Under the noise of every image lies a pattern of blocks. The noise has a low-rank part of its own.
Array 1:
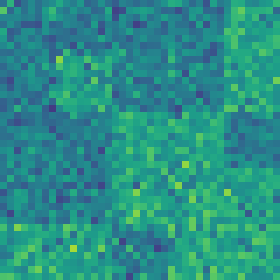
mirrored about the diagonal from the top left
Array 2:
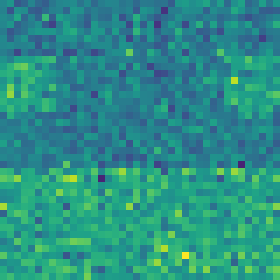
left and right mirror each other
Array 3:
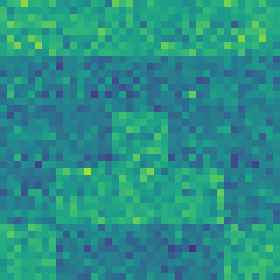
left and right mirror each other
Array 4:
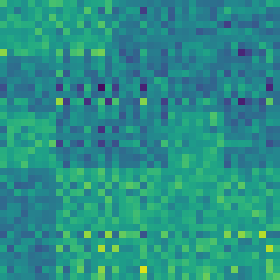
no symmetry
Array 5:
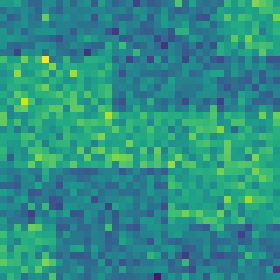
the same after a half turn
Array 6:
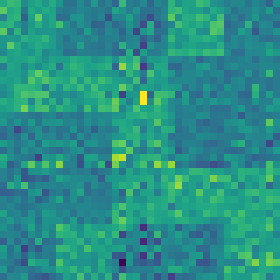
the same after a half turn
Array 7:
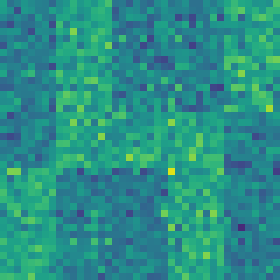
the same after a half turn
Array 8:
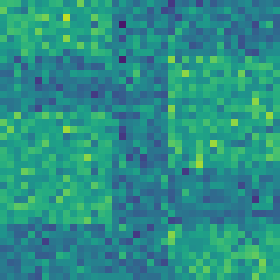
the same after a half turn
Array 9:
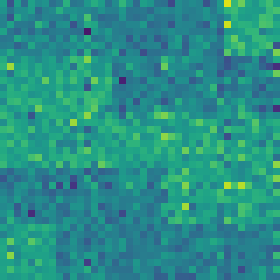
the same after a half turn
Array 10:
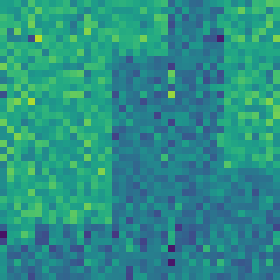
no symmetry
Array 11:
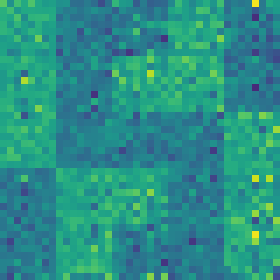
the same after a half turn
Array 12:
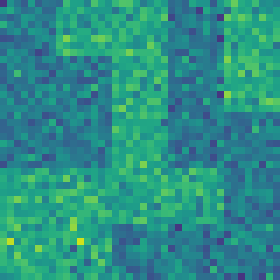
no symmetry
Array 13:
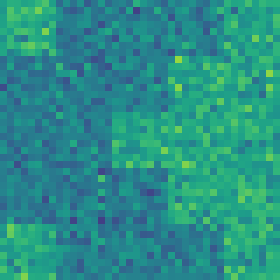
top and bottom mirror each other
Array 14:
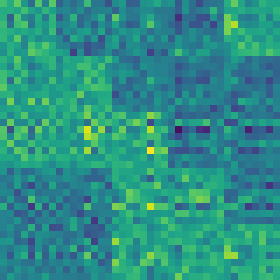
mirrored about the diagonal from the bottom left
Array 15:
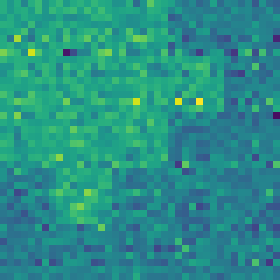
mirrored about the diagonal from the top left
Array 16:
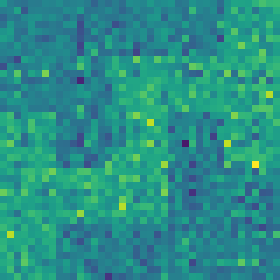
the same after a half turn
